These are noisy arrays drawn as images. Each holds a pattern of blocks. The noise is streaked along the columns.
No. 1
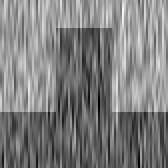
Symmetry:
left and right mirror each other
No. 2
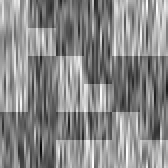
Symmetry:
mirrored about the diagonal from the bottom left
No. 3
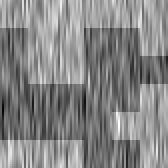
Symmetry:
no symmetry
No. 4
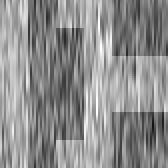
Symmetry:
top and bottom mirror each other
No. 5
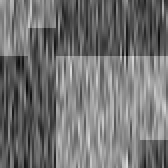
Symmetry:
mirrored about the diagonal from the top left
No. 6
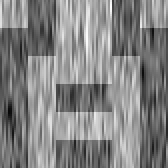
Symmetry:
left and right mirror each other
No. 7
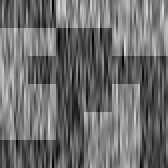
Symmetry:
no symmetry
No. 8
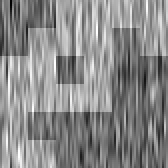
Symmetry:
mirrored about the diagonal from the top left
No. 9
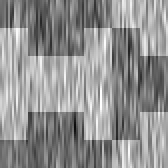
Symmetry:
top and bottom mirror each other
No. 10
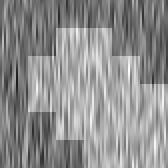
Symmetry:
mirrored about the diagonal from the top left
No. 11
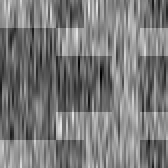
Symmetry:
top and bottom mirror each other
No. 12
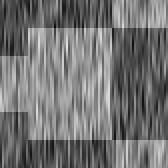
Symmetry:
top and bottom mirror each other
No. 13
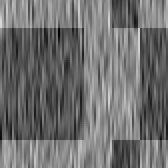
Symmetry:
top and bottom mirror each other
